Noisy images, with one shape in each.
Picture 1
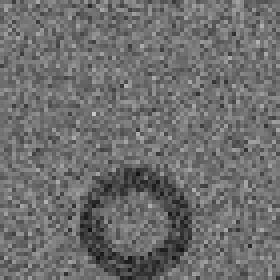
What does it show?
dark ring, bottom middle
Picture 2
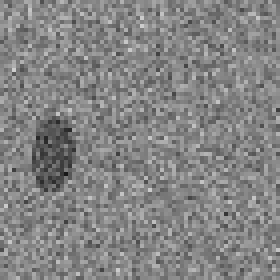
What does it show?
dark ellipse, middle left
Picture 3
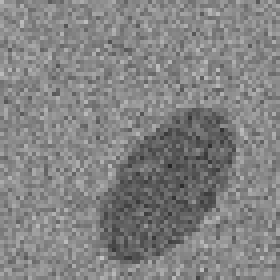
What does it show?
dark ellipse
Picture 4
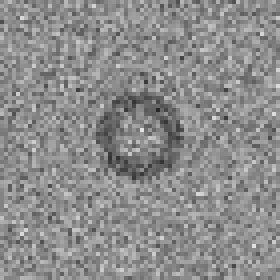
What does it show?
dark ring, centre
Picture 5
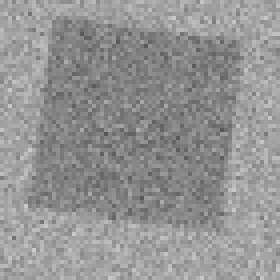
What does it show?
dark square
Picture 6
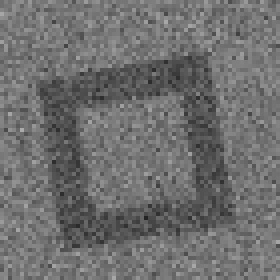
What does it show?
dark square frame
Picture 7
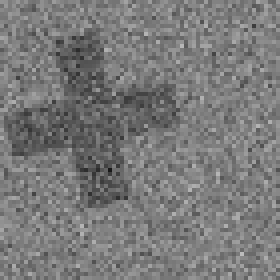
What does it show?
dark cross
